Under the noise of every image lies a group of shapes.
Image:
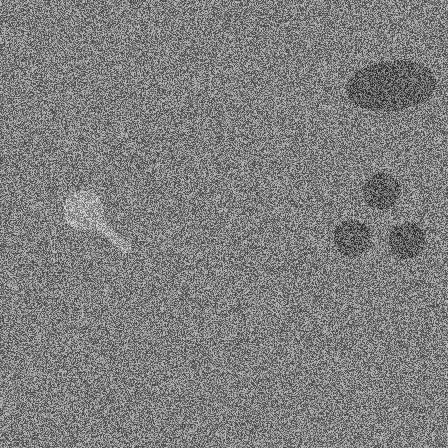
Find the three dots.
middle right
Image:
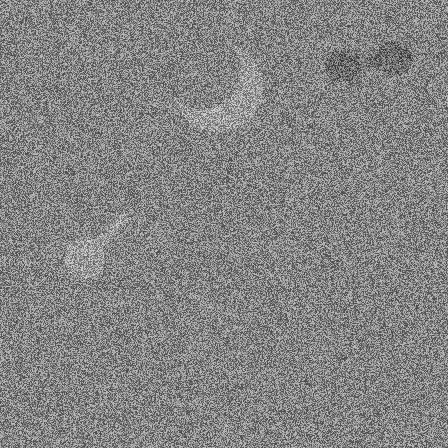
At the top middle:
crescent
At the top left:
nothing
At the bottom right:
nothing
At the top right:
dumbbell
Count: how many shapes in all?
3
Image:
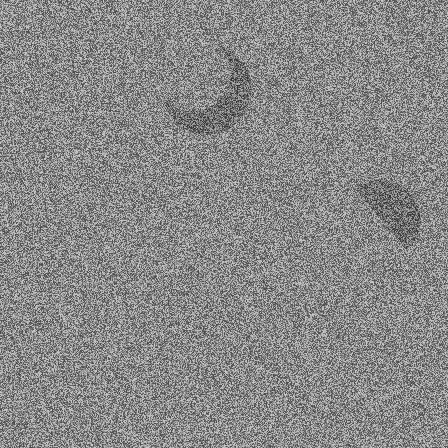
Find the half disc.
middle right
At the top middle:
crescent
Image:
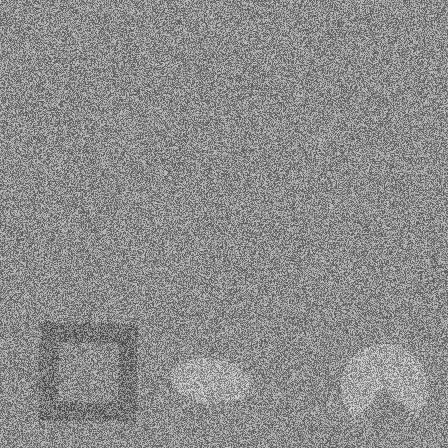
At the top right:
nothing
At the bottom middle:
ellipse
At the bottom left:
square frame
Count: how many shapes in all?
3
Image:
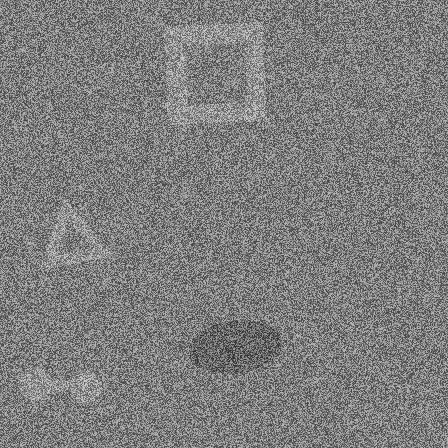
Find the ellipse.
bottom middle
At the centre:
nothing
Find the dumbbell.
bottom left
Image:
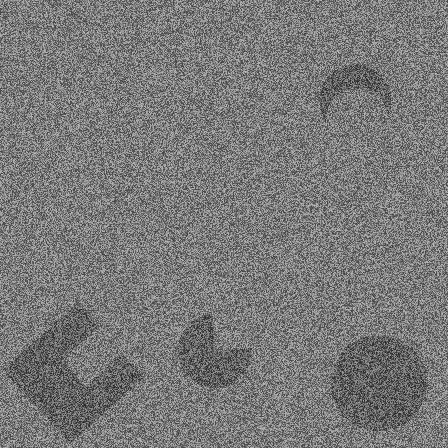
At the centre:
nothing
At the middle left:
nothing
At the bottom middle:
disc with a wedge cut out
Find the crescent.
top right
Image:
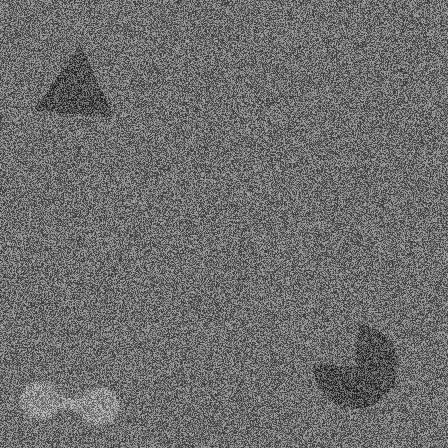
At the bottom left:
dumbbell
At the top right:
nothing
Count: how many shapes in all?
3
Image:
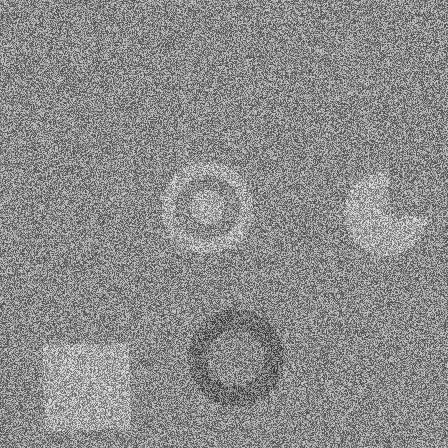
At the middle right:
disc with a wedge cut out
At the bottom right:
nothing
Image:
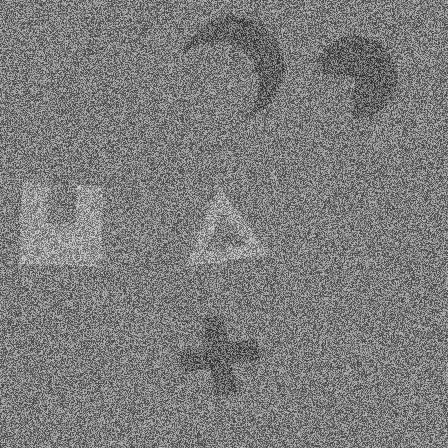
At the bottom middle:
cross
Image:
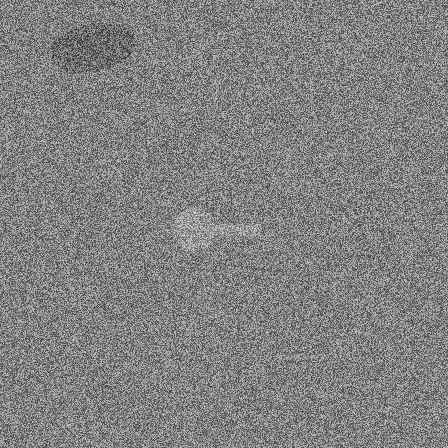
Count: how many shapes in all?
2
